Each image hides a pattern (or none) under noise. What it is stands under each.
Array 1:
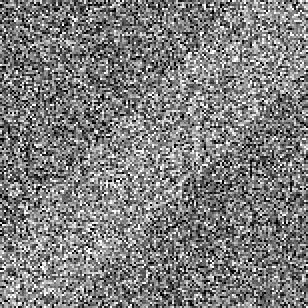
a diagonal band
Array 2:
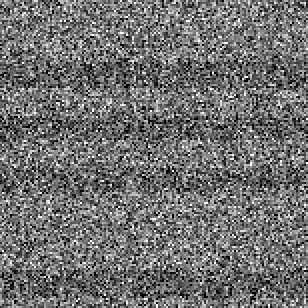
bands of rows
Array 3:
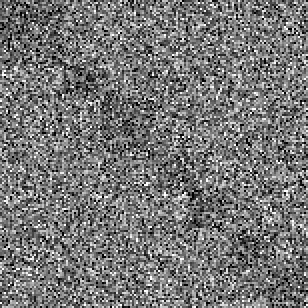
blocks along the diagonal
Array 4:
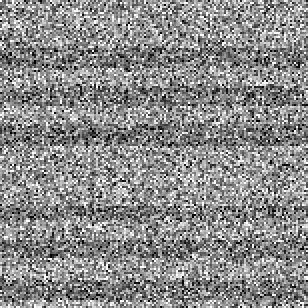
bands of rows
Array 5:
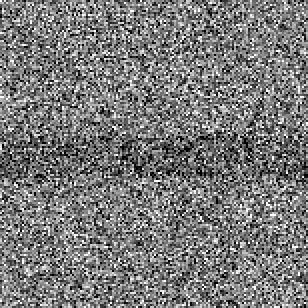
one band of rows
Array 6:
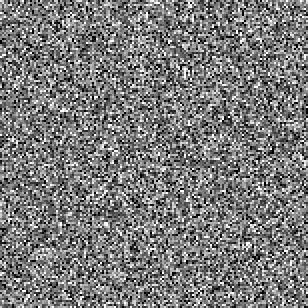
only noise
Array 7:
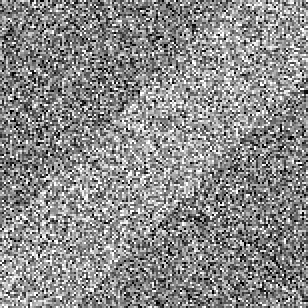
a diagonal band
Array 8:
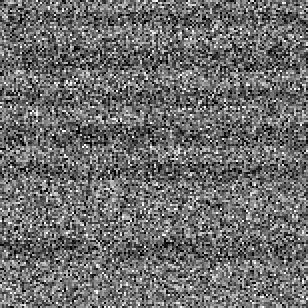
bands of rows
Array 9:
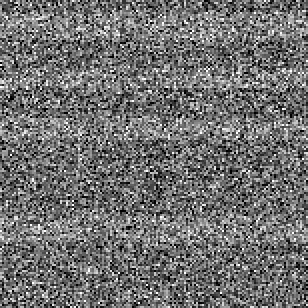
bands of rows
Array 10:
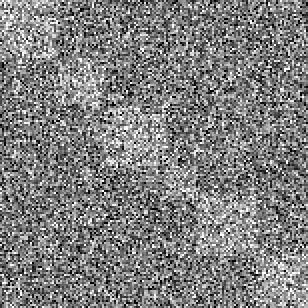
blocks along the diagonal
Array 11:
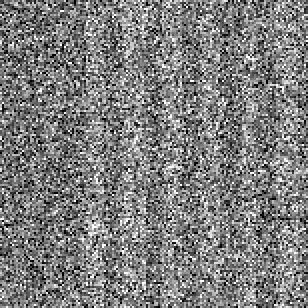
bands of columns
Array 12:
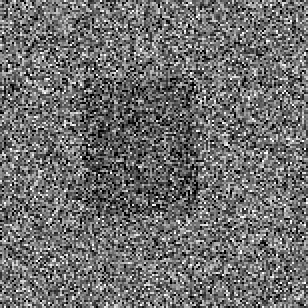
one block
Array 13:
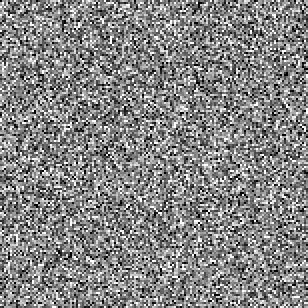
only noise
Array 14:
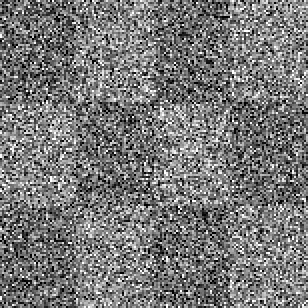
a checkerboard
